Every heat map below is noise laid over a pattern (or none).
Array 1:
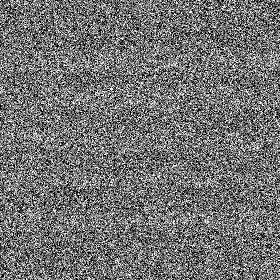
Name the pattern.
bands of rows
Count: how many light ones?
5
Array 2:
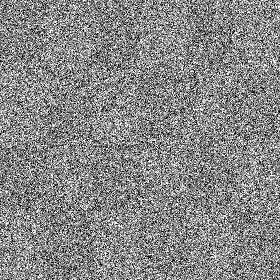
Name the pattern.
a checkerboard
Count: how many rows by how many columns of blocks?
4 by 6
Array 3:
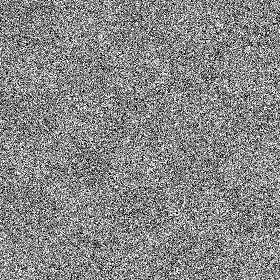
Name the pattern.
a checkerboard
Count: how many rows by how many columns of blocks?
6 by 5
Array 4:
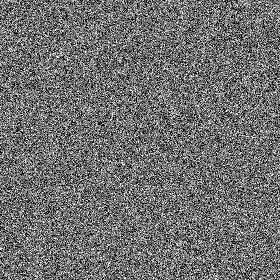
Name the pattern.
only noise
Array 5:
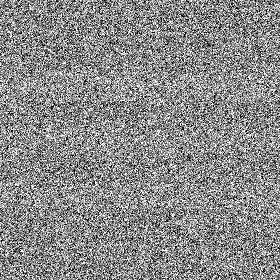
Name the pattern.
bands of rows
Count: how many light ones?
3
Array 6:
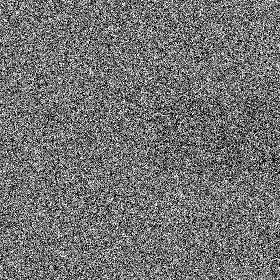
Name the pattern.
one block
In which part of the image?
middle right
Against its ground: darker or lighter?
darker
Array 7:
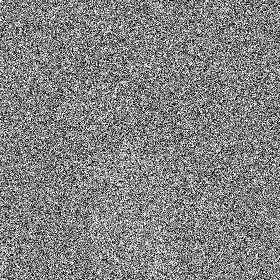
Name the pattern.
one block
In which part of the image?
bottom middle
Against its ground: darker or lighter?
lighter
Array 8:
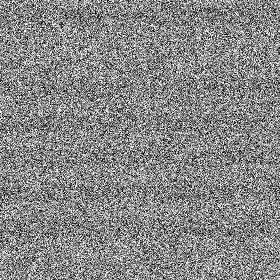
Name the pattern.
bands of rows
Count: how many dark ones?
6
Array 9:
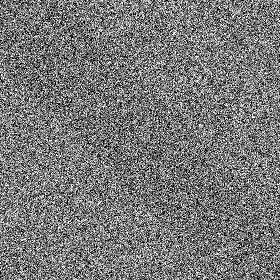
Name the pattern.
a diagonal band
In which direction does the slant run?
top left to bottom right
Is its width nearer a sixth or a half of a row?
a half
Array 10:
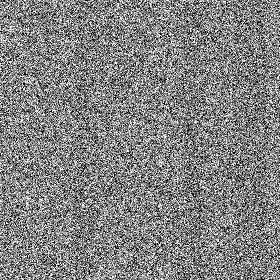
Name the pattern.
bands of columns
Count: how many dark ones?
3
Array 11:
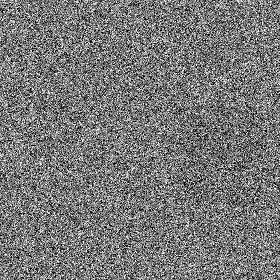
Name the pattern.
one block
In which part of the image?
middle right
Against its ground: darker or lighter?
darker
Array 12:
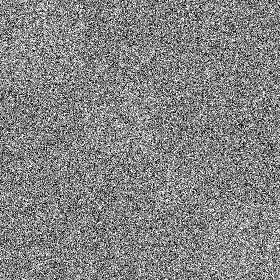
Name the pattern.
blocks along the diagonal
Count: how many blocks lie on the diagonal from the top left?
4
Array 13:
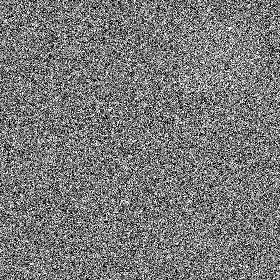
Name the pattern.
one block
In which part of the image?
top right
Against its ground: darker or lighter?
lighter
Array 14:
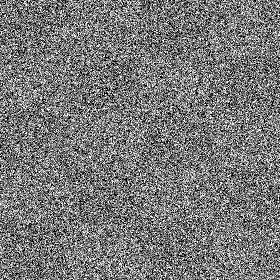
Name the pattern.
a checkerboard
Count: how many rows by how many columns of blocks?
5 by 4
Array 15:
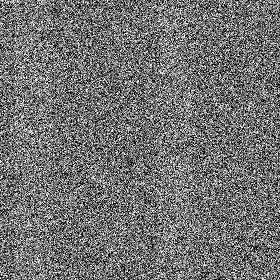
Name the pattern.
bands of columns
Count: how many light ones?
2
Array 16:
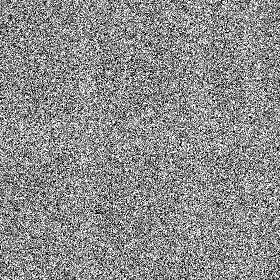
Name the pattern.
bands of rows crossing bands of columns
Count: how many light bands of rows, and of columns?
1 and 3
